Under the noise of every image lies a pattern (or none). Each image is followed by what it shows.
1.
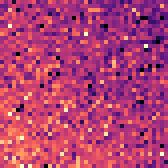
a smooth slope
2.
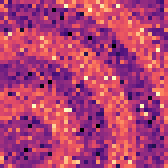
rings round one point
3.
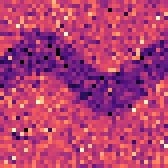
a wavy band
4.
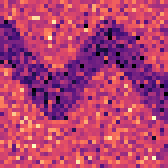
a wavy band
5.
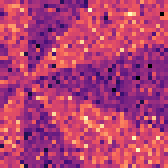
spokes from one point
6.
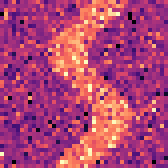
a wavy band
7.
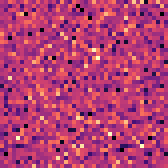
only noise
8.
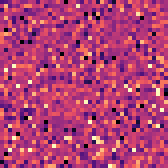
only noise
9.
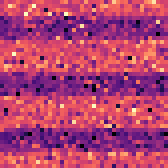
horizontal stripes
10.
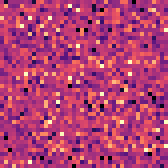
only noise
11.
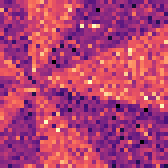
spokes from one point
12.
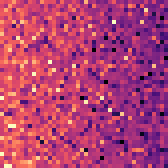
a smooth slope
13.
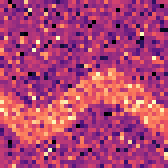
a wavy band
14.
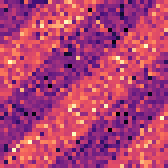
diagonal stripes
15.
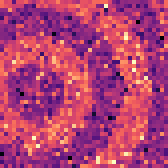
rings round one point
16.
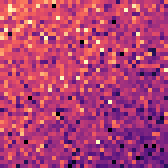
a smooth slope
